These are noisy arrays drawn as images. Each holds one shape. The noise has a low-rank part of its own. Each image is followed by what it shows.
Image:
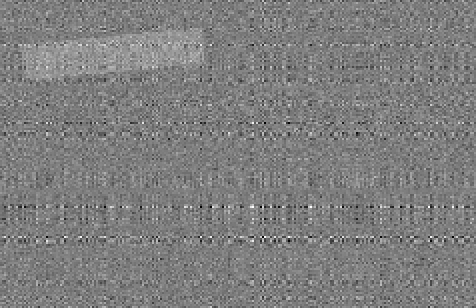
bar
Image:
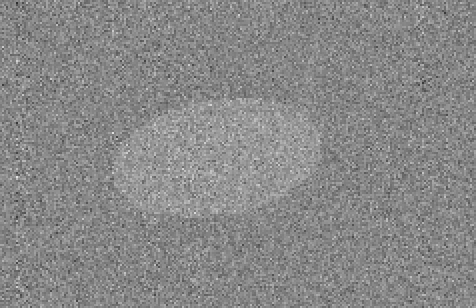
ellipse
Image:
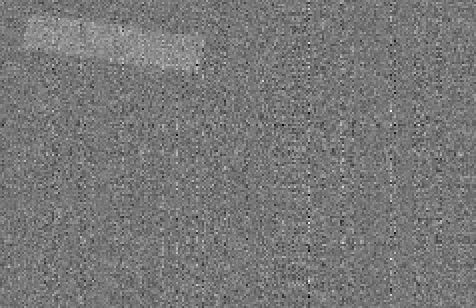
bar
